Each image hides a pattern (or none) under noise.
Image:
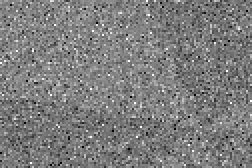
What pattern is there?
spokes from one point
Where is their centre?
bottom right
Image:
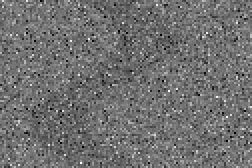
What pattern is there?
a wavy band
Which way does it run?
top to bottom
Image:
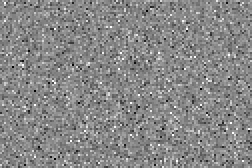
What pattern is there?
only noise
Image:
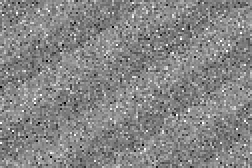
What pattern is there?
diagonal stripes
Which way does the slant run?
bottom left to top right
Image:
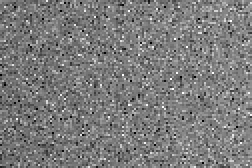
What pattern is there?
a smooth slope
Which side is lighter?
right
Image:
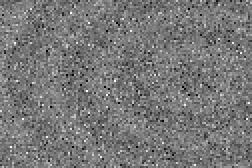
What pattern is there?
rings round one point
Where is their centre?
middle right
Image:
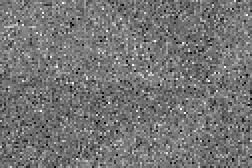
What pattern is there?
spokes from one point
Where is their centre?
middle right
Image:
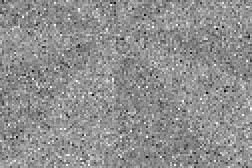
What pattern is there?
spokes from one point
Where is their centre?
top middle
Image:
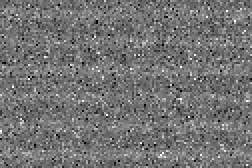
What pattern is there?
horizontal stripes
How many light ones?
6
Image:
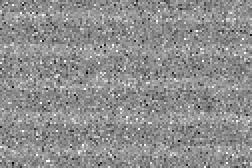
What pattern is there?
horizontal stripes
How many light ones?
5
